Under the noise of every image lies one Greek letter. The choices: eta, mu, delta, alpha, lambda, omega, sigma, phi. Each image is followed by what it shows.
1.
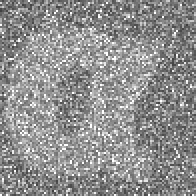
alpha
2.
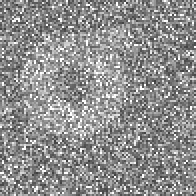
sigma
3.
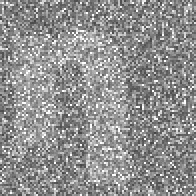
eta
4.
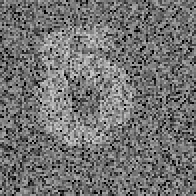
delta
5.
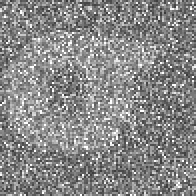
sigma
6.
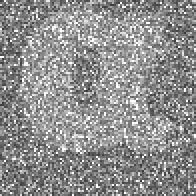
alpha
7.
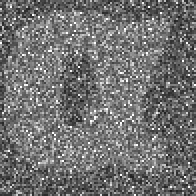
alpha
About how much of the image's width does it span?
nearly all
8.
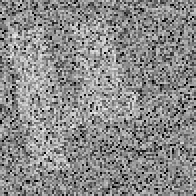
mu
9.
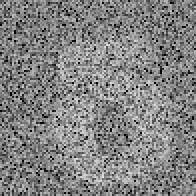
delta
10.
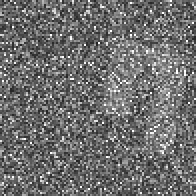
eta
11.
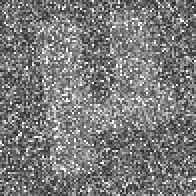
mu
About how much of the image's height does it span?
nearly all
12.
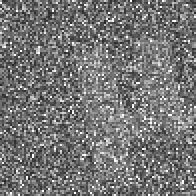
mu
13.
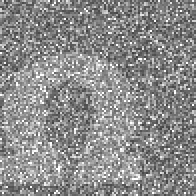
omega
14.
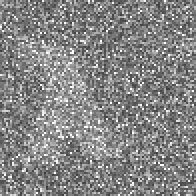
lambda
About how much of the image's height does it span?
two thirds
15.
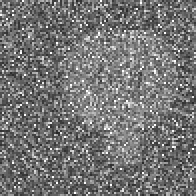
phi
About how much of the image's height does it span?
two thirds
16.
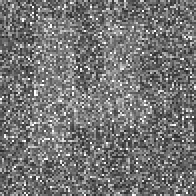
mu
